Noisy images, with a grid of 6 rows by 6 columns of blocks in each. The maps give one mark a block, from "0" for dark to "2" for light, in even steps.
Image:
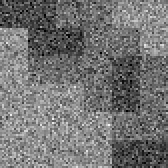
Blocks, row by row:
0 0 1 1 2 2
2 0 0 1 1 2
2 1 1 1 0 1
2 2 2 1 0 1
2 2 2 2 1 1
2 2 2 2 0 0
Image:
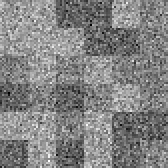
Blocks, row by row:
2 2 0 0 2 1
2 2 2 0 0 1
1 2 1 2 1 1
0 1 0 1 2 1
2 2 1 2 0 0
0 2 0 2 0 1
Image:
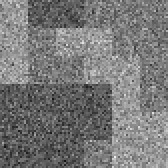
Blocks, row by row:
2 0 0 1 1 1
2 1 2 2 1 1
2 1 1 2 2 1
0 0 0 0 2 1
0 0 0 0 2 2
0 0 0 1 2 2
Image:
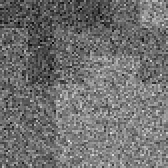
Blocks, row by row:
0 0 0 0 1 2
1 0 1 1 1 1
1 0 1 2 2 1
1 1 2 2 2 2
1 1 2 2 2 2
1 1 2 2 2 2
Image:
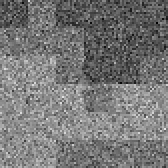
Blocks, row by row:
0 1 0 0 0 0
1 1 1 0 0 0
2 2 1 0 0 1
2 2 2 1 2 2
2 2 2 2 2 2
2 2 1 1 1 1
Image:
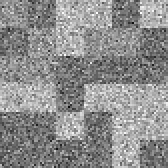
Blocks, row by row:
1 0 2 2 0 2
0 1 2 1 1 0
1 1 0 0 0 0
2 2 0 2 2 2
0 0 2 0 2 2
0 0 0 0 2 0
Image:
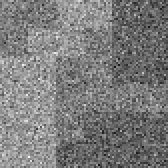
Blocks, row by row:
1 1 2 2 0 0
1 2 2 1 0 0
2 2 1 1 0 0
2 2 1 1 1 1
2 2 1 0 0 0
2 2 0 0 0 0
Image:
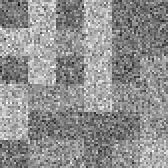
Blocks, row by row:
0 2 0 2 0 0
2 2 1 2 0 0
0 2 0 2 0 1
2 1 1 2 1 1
2 0 0 0 0 1
0 1 1 0 1 2
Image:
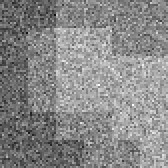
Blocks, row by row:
0 0 1 1 1 1
0 1 2 2 1 1
0 1 2 2 2 2
0 1 2 2 2 2
0 0 1 1 2 2
0 0 0 1 1 2
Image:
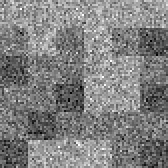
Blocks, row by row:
2 2 2 2 2 2
1 2 1 2 1 0
0 1 1 2 2 1
1 1 0 2 2 0
1 0 1 1 1 1
0 2 2 2 1 0
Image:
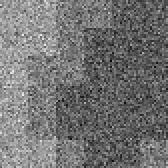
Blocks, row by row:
2 2 1 1 0 0
2 2 1 0 0 0
2 1 1 0 0 0
2 1 0 0 0 0
2 1 0 0 0 0
2 2 1 0 0 1
